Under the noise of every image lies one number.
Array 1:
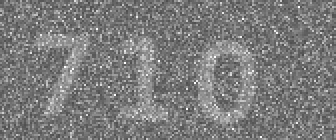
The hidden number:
710
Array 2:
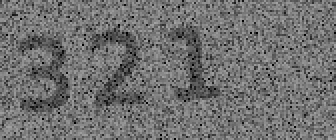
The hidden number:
321
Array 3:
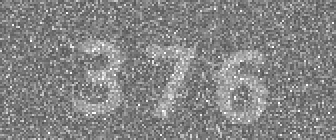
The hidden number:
376
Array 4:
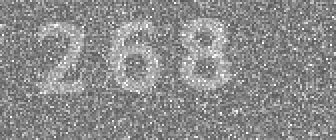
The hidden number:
268
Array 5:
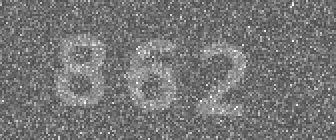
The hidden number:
862
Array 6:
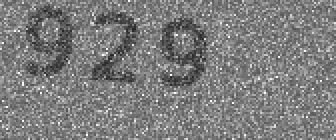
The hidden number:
929
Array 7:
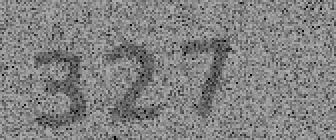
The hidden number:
327
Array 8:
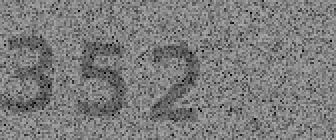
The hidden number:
352
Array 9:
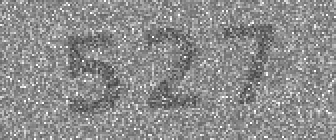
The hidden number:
527
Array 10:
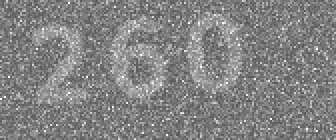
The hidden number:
260
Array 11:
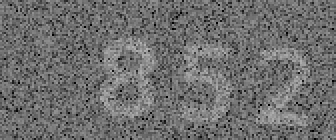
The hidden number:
852
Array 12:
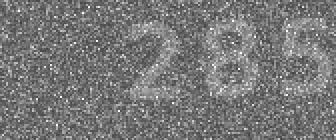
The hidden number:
285
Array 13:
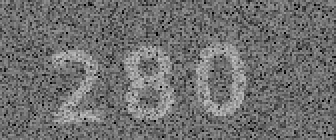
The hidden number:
280
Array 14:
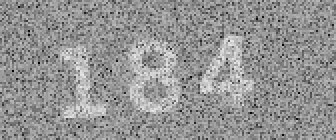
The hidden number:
184
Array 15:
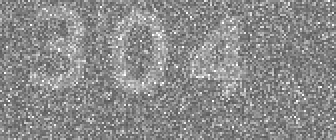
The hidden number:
304
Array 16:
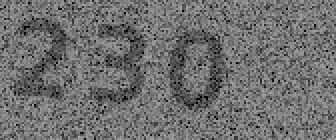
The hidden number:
230
